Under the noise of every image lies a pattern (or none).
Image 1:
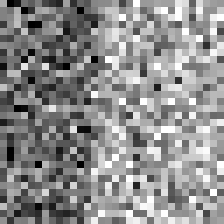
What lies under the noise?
a sharp edge
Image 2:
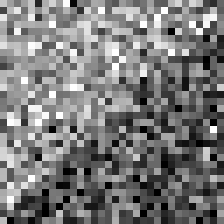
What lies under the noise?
a sharp edge
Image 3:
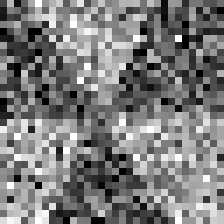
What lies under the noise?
spokes from one point
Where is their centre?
centre
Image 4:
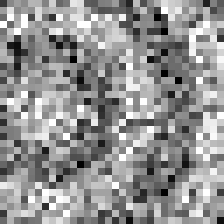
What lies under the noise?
rings round one point
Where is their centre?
middle left
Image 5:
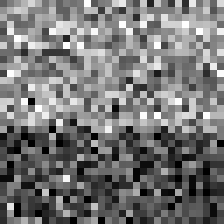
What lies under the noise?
a sharp edge
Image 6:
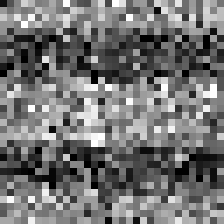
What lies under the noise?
horizontal stripes
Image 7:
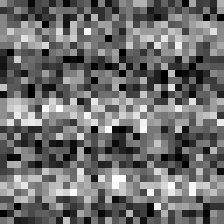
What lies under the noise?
horizontal stripes
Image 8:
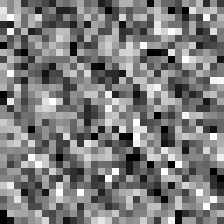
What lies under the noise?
diagonal stripes
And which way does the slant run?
top left to bottom right
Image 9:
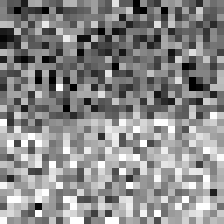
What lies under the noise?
a sharp edge
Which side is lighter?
bottom
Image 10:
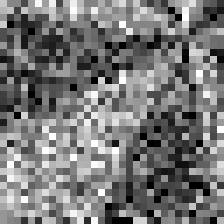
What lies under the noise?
spokes from one point
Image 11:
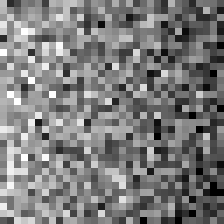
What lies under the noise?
a smooth slope
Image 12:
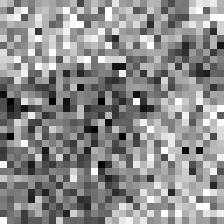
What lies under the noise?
spokes from one point
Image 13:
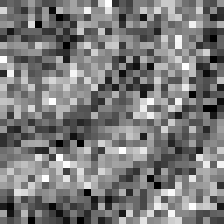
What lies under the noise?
rings round one point
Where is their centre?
top left
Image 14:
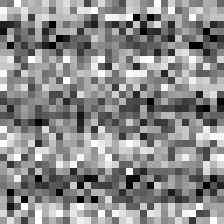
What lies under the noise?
horizontal stripes
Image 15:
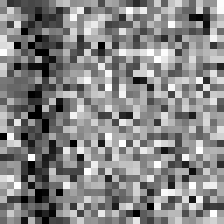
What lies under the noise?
one vertical stripe
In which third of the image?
left
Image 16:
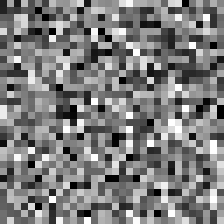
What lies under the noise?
only noise
